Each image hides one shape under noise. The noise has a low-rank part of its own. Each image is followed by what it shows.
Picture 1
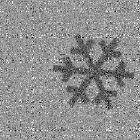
snowflake
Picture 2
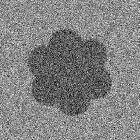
flower
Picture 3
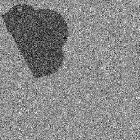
cloud
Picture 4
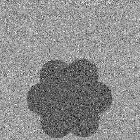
flower
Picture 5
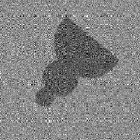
chess pawn
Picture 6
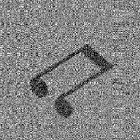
pair of musical notes
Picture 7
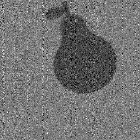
pear
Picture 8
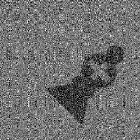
chess bishop
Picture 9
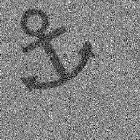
anchor
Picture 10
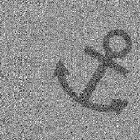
anchor
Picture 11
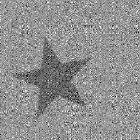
star
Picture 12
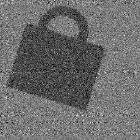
cup
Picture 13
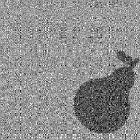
pear
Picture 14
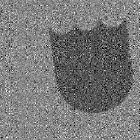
ghost
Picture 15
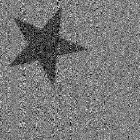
star
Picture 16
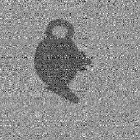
teapot
